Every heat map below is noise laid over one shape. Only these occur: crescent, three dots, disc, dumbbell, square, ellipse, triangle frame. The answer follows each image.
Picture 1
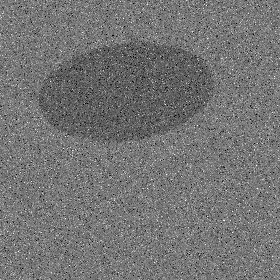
ellipse
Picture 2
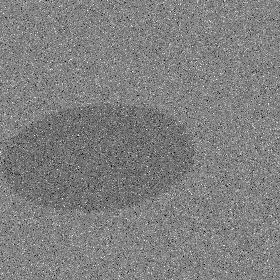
ellipse
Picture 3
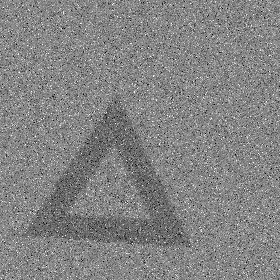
triangle frame
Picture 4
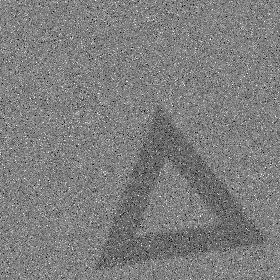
triangle frame
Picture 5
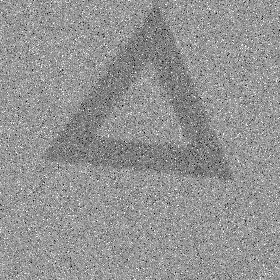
triangle frame
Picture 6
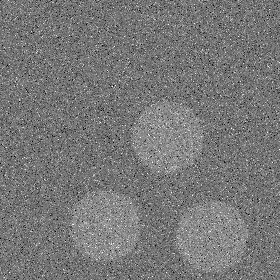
three dots
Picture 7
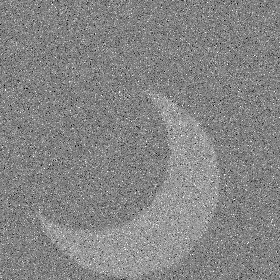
crescent
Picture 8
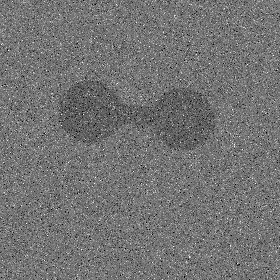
dumbbell
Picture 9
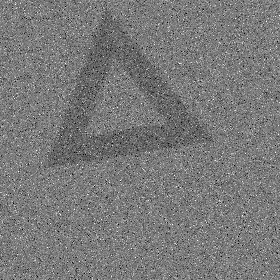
triangle frame
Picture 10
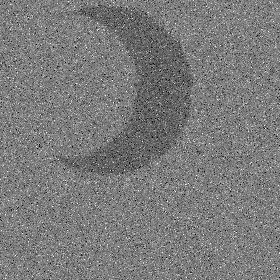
crescent
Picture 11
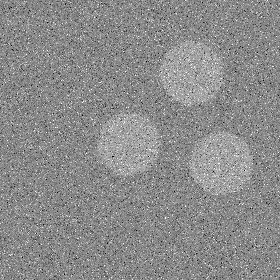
three dots
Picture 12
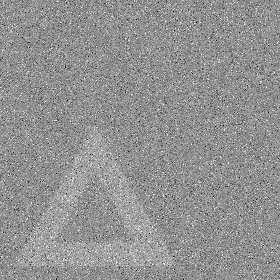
triangle frame
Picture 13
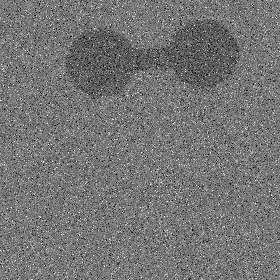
dumbbell
